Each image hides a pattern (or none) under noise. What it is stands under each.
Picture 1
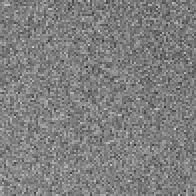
a smooth slope
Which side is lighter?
bottom left
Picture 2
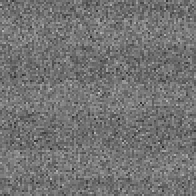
horizontal stripes
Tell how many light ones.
3
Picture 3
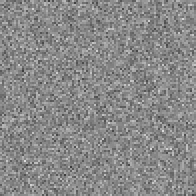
only noise
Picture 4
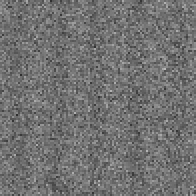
vertical stripes
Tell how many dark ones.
5
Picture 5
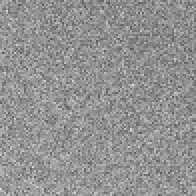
a smooth slope
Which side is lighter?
bottom left
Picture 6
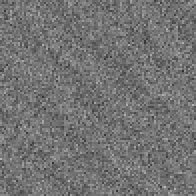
diagonal stripes
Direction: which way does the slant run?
top left to bottom right
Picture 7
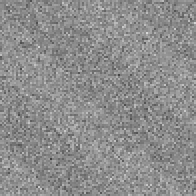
diagonal stripes
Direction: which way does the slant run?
top left to bottom right
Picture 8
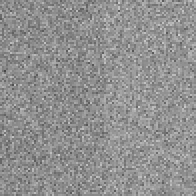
a sharp edge
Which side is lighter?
right
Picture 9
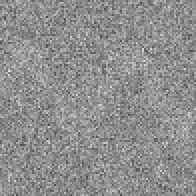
a wavy band
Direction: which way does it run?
left to right
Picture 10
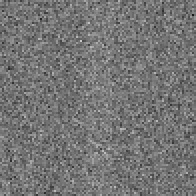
one vertical stripe
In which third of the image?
middle
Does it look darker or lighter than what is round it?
lighter
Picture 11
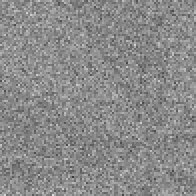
spokes from one point
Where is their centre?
bottom right
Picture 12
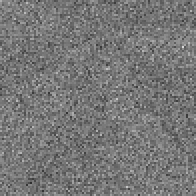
spokes from one point
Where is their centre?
top middle
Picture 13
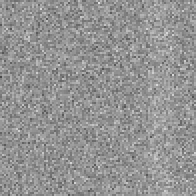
one vertical stripe
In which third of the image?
right
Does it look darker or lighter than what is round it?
lighter
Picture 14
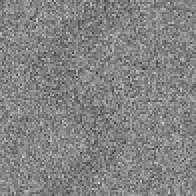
a wavy band
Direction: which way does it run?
top to bottom
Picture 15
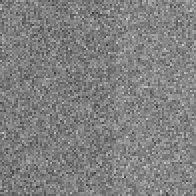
a sharp edge
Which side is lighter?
right
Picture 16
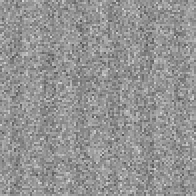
vertical stripes
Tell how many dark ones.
6
